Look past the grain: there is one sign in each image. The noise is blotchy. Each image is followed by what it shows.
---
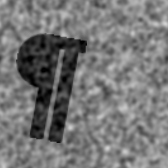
pilcrow
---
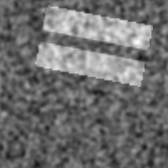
equals sign
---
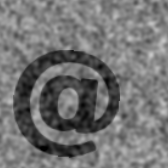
at sign
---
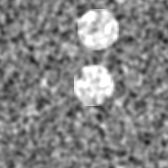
colon
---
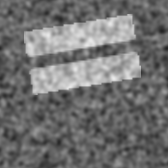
equals sign
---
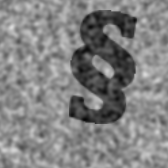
section sign
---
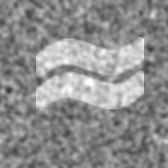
approximately sign
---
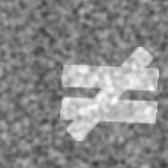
not-equal sign
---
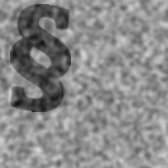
section sign
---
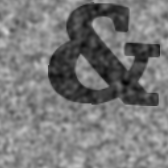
ampersand
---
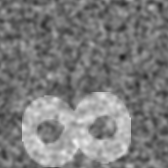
infinity sign
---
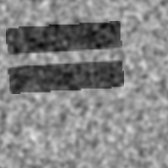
equals sign
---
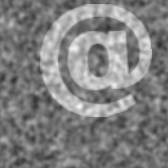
at sign
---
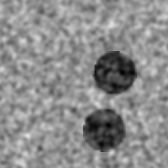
colon
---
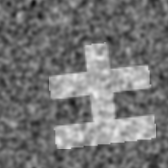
plus-minus sign
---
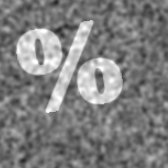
percent sign
